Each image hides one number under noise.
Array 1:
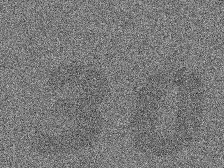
30
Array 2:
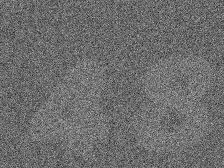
48
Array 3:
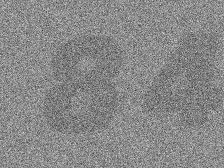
84
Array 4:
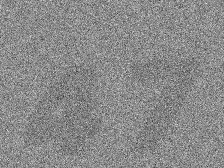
47
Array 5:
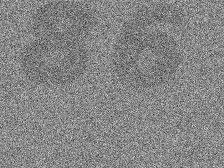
86
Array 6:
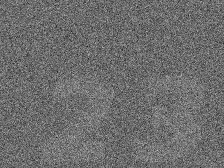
23
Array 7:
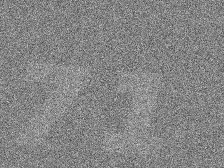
71
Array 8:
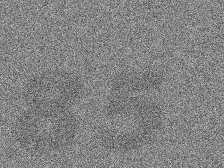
85
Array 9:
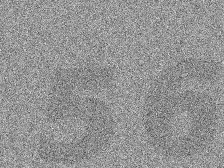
56
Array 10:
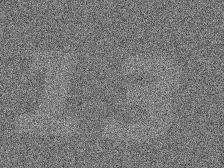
13
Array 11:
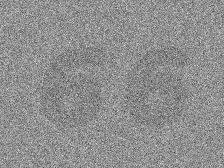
66
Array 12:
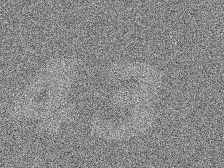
43
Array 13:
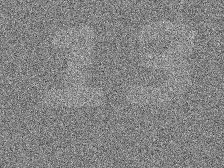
13
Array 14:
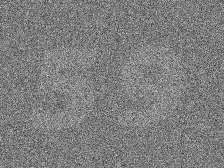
59
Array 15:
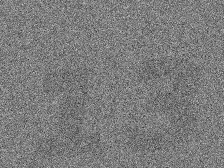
13
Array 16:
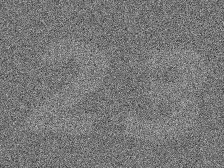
23
